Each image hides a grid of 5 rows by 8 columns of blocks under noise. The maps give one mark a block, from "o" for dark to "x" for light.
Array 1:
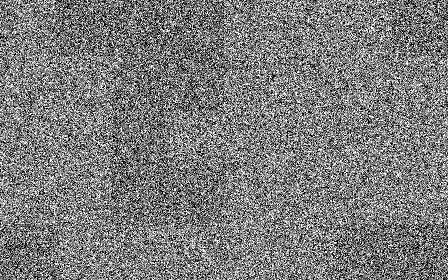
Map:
x o o o x x x o
x x o o x x x x
x x o x x x x x
x x o o x x x x
o x x x x x o o
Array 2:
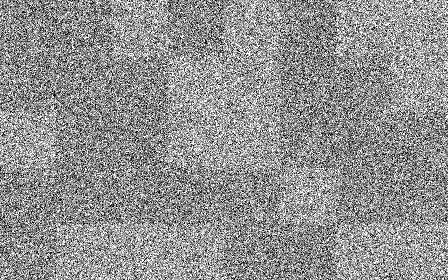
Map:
o o x o x o x x
o o o x x o o x
x o o x x o o o
o o o o o x o o
o x x x o o x x
